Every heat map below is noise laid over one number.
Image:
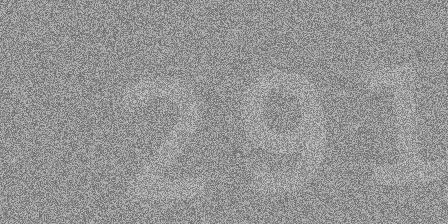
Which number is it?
291
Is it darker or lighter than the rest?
lighter
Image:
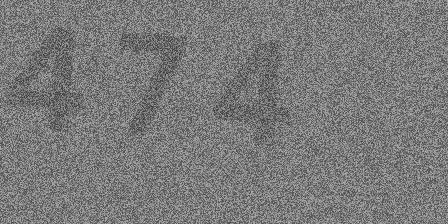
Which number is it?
474
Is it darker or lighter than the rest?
darker
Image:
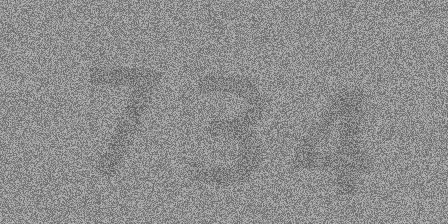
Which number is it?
734
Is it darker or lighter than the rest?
darker
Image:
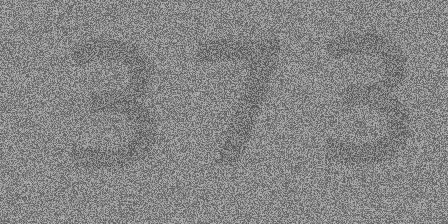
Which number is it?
373
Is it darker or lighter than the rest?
darker
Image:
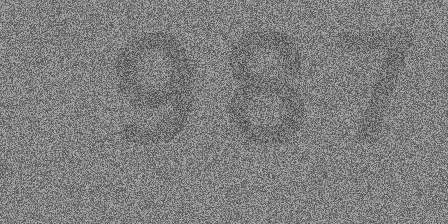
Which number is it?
987
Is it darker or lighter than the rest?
darker
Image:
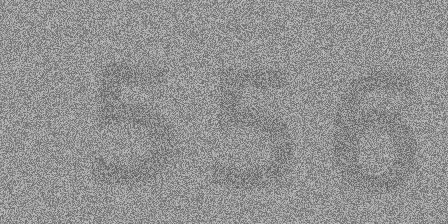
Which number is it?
556
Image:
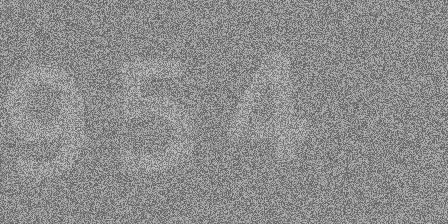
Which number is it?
954
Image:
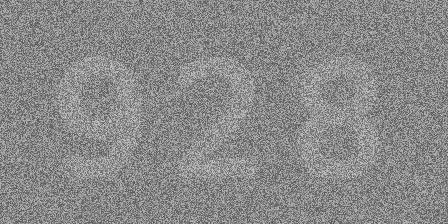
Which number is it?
928
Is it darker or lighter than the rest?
lighter
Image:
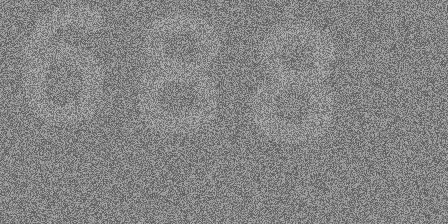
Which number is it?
688
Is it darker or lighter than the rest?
lighter
